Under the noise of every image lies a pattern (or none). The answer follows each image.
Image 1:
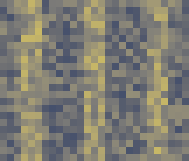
vertical stripes
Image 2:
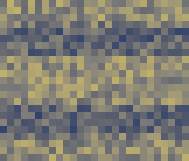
horizontal stripes
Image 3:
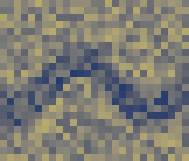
a wavy band
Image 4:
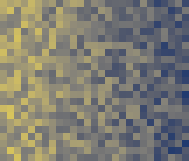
a smooth slope
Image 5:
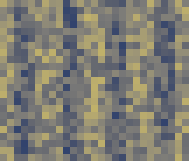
vertical stripes
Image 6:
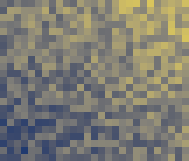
a smooth slope
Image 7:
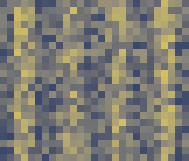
vertical stripes
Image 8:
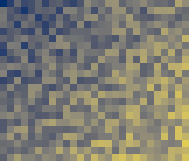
a smooth slope
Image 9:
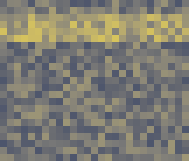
one horizontal stripe
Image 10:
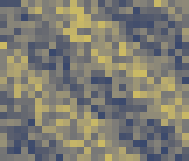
diagonal stripes
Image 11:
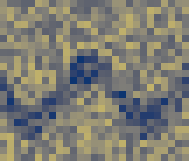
a wavy band
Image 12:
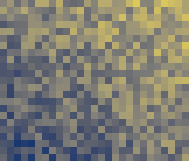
a smooth slope
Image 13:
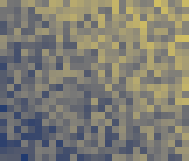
a smooth slope
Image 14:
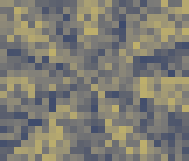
spokes from one point
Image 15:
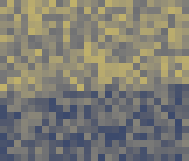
a sharp edge
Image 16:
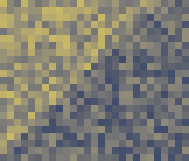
a sharp edge
